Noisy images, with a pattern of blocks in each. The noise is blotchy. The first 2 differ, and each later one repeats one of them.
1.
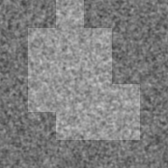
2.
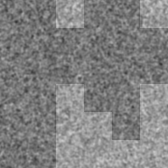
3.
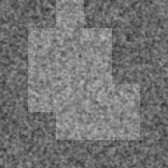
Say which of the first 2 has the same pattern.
1
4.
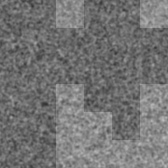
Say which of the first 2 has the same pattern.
2
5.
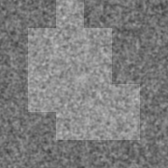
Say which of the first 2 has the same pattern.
1
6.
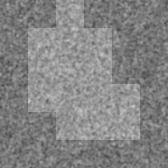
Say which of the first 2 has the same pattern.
1
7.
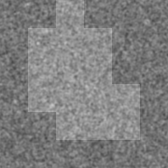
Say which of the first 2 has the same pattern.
1
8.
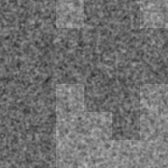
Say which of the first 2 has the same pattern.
2
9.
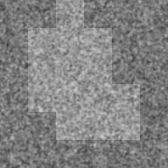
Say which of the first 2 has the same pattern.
1
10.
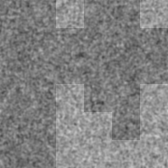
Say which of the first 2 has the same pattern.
2
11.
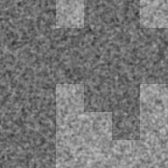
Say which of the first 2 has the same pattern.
2
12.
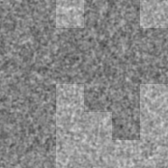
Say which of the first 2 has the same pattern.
2
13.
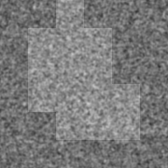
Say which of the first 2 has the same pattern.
1
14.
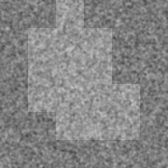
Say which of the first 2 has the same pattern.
1
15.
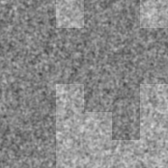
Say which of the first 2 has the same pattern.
2
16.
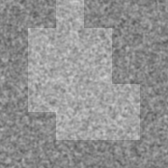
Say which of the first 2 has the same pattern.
1
